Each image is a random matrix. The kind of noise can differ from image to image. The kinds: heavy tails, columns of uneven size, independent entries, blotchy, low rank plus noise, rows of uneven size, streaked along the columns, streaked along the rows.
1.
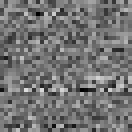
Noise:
rows of uneven size
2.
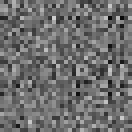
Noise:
low rank plus noise
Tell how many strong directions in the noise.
one
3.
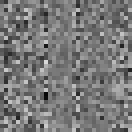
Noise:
columns of uneven size
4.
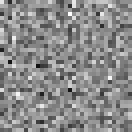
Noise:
low rank plus noise
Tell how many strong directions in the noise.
three or four
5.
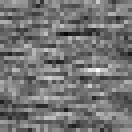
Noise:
streaked along the rows
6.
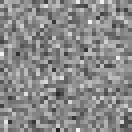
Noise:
independent entries
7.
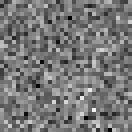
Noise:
independent entries
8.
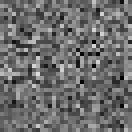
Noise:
low rank plus noise
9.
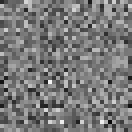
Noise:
low rank plus noise
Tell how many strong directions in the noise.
three or four
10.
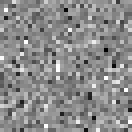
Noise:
heavy tails
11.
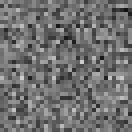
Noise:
low rank plus noise
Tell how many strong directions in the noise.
three or four
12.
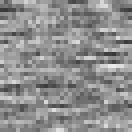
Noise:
streaked along the rows
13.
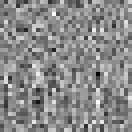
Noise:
low rank plus noise
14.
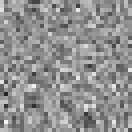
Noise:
low rank plus noise
